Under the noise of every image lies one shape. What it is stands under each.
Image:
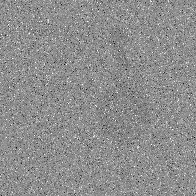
lollipop
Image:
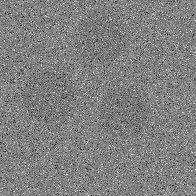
three dots
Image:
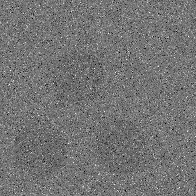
three dots
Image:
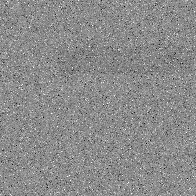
bar
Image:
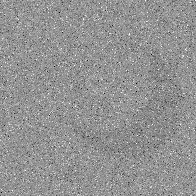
crescent
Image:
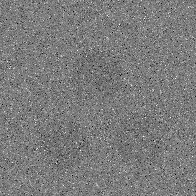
three dots
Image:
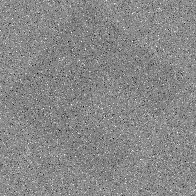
square with a notch
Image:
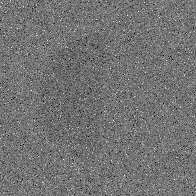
half disc
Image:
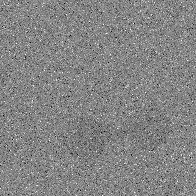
dumbbell
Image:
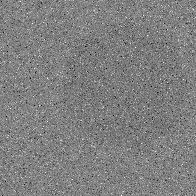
disc
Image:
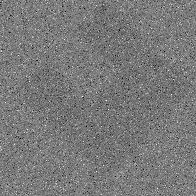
square with a notch
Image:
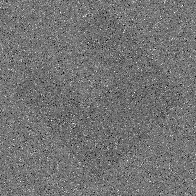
square with a notch
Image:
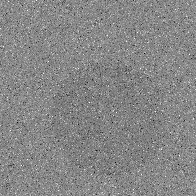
disc
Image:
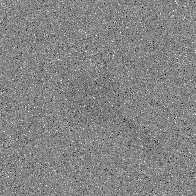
lollipop
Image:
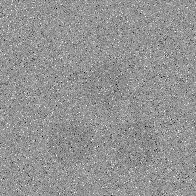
three dots
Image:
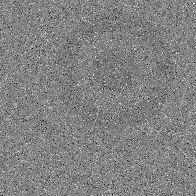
bullseye
